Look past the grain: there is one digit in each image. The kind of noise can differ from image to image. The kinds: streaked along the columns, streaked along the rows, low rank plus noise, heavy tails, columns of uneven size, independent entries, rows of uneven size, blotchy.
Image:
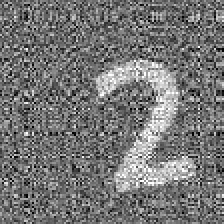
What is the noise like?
low rank plus noise
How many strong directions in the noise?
two
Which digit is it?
2
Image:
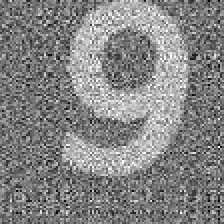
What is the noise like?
low rank plus noise
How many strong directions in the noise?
three or four
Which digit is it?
9
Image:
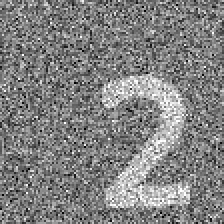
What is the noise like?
independent entries
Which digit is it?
2
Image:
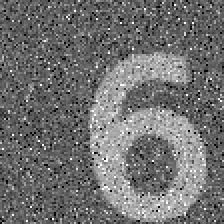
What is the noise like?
heavy tails
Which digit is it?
6
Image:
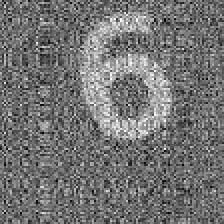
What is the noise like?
low rank plus noise
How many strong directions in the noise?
two
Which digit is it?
6
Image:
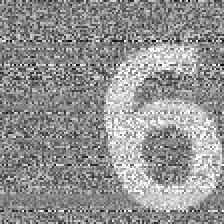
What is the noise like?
rows of uneven size
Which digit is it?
6
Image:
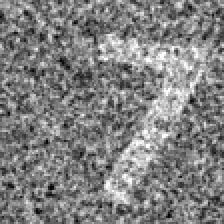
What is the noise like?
blotchy
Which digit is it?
7
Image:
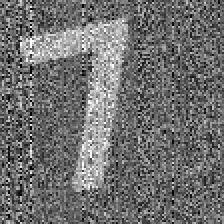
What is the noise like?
columns of uneven size
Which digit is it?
7
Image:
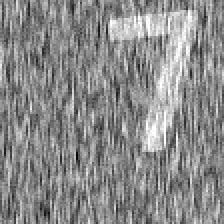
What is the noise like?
streaked along the columns
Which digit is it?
7
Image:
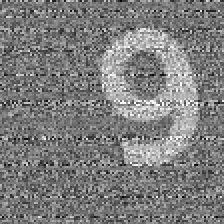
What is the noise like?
rows of uneven size
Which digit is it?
9
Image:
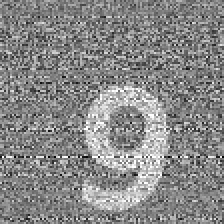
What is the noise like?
rows of uneven size
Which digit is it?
9
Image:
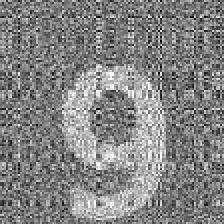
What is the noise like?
low rank plus noise
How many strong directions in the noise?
one
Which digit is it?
9
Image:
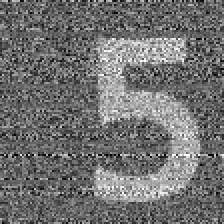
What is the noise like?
rows of uneven size
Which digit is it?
5
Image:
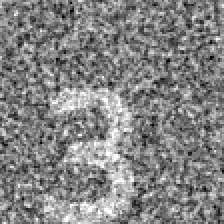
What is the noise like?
blotchy
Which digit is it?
3
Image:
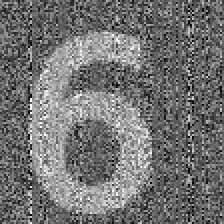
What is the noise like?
columns of uneven size
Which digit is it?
6
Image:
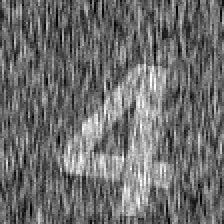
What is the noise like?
streaked along the columns
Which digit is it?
4
